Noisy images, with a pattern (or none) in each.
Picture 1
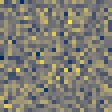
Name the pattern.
only noise
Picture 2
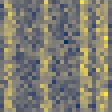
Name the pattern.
bands of columns
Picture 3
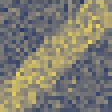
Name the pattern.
a diagonal band
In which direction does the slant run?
bottom left to top right
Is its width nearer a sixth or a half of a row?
a half
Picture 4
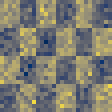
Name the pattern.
a checkerboard
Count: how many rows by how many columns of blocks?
4 by 6
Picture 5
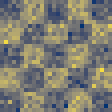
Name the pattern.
a checkerboard
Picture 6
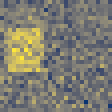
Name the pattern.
one block
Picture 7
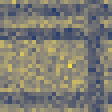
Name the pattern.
bands of rows crossing bands of columns
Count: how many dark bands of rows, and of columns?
3 and 1
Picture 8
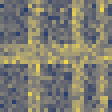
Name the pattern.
bands of rows crossing bands of columns
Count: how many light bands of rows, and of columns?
1 and 3
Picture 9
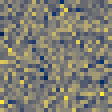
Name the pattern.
only noise
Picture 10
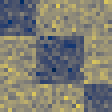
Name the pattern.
blocks along the diagonal
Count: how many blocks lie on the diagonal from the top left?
3
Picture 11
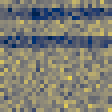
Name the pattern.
bands of rows
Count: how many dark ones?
2
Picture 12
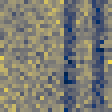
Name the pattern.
bands of columns
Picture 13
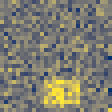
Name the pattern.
one block
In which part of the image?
bottom middle
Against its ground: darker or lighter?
lighter
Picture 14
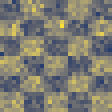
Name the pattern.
a checkerboard
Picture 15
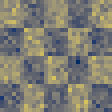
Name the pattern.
a checkerboard
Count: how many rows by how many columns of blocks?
4 by 5
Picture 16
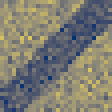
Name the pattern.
a diagonal band
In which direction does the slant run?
bottom left to top right
